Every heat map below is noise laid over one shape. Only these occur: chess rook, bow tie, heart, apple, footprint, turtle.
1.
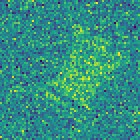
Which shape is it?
chess rook
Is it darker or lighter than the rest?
lighter
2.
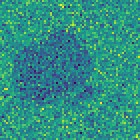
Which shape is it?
apple
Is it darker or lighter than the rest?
darker
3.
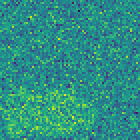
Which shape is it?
footprint
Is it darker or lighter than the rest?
lighter
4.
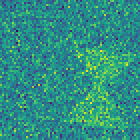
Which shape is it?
bow tie
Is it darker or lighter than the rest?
lighter
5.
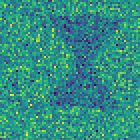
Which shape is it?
bow tie
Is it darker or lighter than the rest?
darker
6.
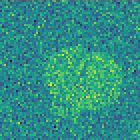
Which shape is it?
apple
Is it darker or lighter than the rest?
lighter
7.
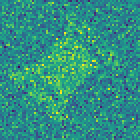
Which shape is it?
chess rook
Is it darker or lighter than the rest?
lighter
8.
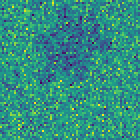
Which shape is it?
turtle
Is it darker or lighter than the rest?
darker
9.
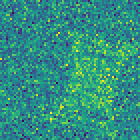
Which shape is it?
chess rook
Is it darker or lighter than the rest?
lighter
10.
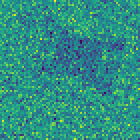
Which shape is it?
chess rook
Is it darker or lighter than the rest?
darker
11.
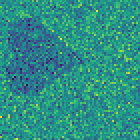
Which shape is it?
heart
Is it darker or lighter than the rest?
darker
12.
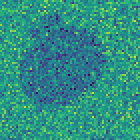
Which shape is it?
apple
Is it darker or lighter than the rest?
darker
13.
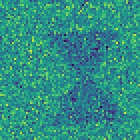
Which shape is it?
bow tie
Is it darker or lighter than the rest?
darker
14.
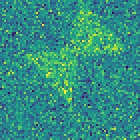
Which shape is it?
bow tie
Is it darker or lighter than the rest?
lighter
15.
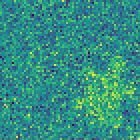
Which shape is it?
turtle
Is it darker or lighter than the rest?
lighter
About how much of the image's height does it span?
half
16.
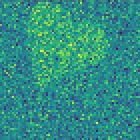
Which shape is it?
heart
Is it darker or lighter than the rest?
lighter
